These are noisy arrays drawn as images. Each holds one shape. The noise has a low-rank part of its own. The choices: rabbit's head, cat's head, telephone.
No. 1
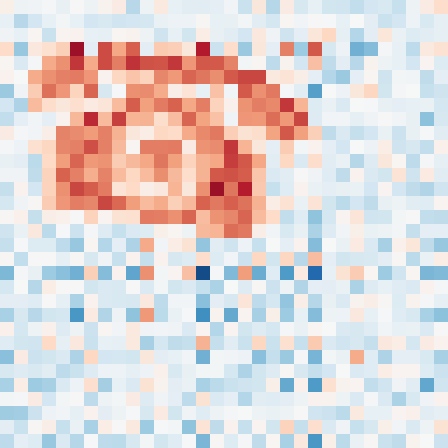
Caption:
red telephone
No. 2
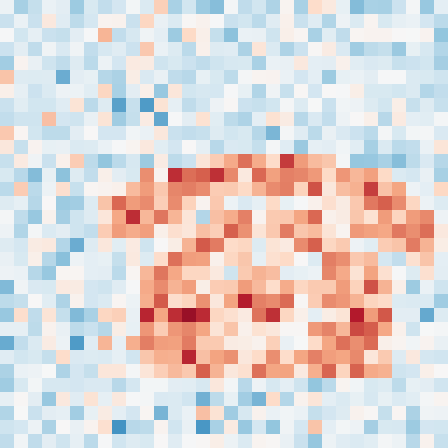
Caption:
red telephone
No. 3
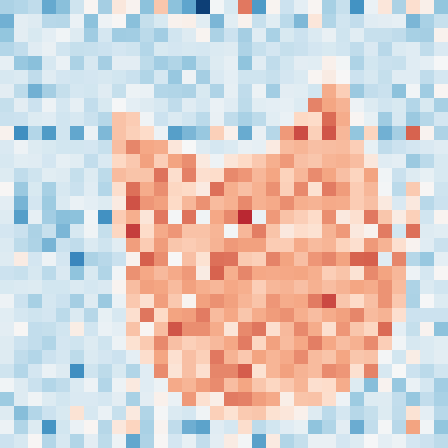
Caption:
red cat's head
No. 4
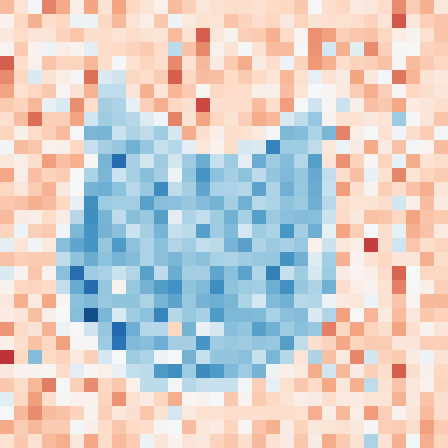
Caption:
blue cat's head
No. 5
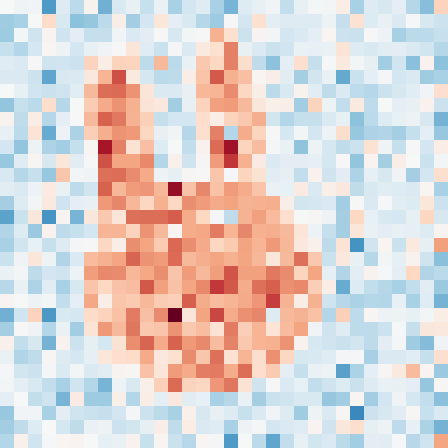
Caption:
red rabbit's head
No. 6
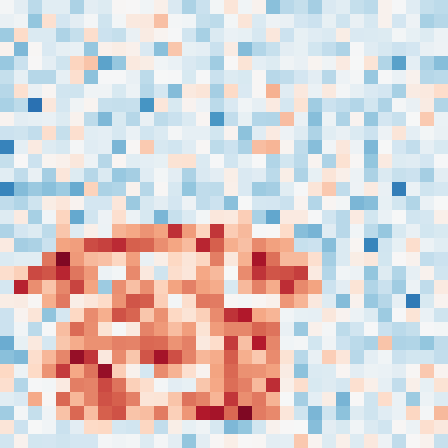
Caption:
red telephone
